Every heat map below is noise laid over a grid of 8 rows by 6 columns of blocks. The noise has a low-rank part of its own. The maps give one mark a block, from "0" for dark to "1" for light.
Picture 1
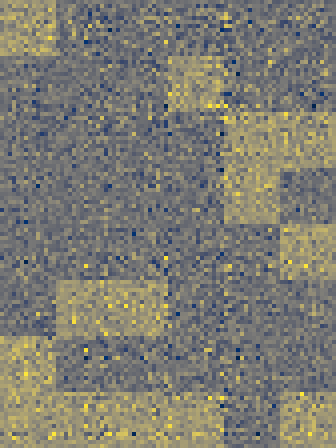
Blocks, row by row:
1 0 0 0 0 0
0 0 0 1 0 0
0 0 0 0 1 1
0 0 0 0 1 0
0 0 0 0 0 1
0 1 1 0 0 0
1 0 0 0 0 0
1 1 1 1 0 1
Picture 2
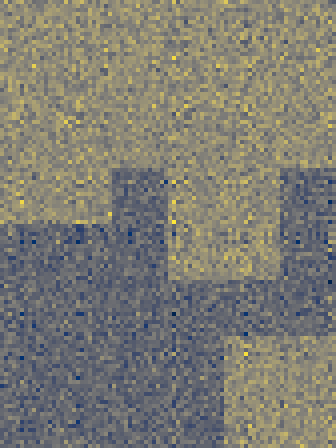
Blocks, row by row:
1 1 1 1 1 1
1 1 1 1 1 1
1 1 1 1 1 1
1 1 0 1 1 0
0 0 0 1 1 0
0 0 0 0 0 0
0 0 0 0 1 1
0 0 0 0 1 1
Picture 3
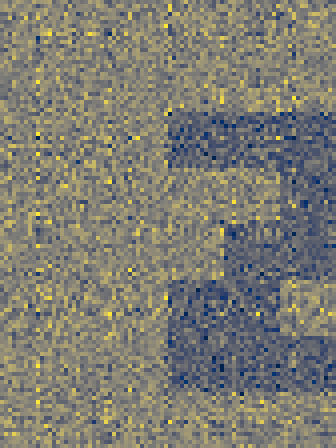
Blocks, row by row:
1 1 1 1 1 1
1 1 1 1 1 1
1 1 1 0 0 0
1 1 1 1 1 0
1 1 1 1 0 0
1 1 1 0 0 1
1 1 1 0 0 0
1 1 1 1 1 1
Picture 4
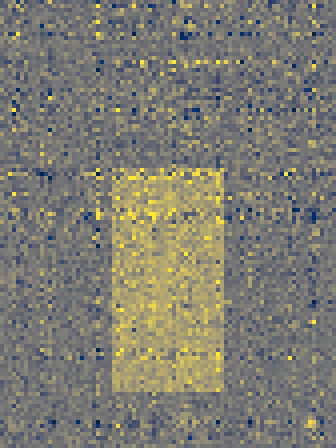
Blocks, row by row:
0 0 0 0 0 0
0 0 0 0 0 0
0 0 0 0 0 0
0 0 1 1 0 0
0 0 1 1 0 0
0 0 1 1 0 0
0 0 1 1 0 0
0 0 0 0 0 0
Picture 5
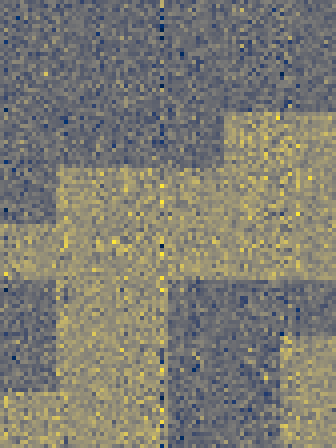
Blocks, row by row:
0 0 0 0 0 0
0 0 0 0 0 0
0 0 0 0 1 1
0 1 1 1 1 1
1 1 1 1 1 1
0 1 1 0 0 0
0 1 1 0 0 1
1 1 1 0 0 1
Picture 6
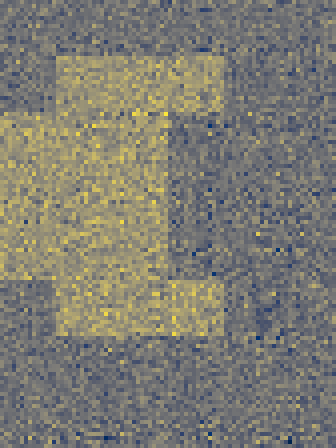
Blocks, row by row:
0 0 0 0 0 0
0 1 1 1 0 0
1 1 1 0 0 0
1 1 1 0 0 0
1 1 1 0 0 0
0 1 1 1 0 0
0 0 0 0 0 0
0 0 0 0 0 0
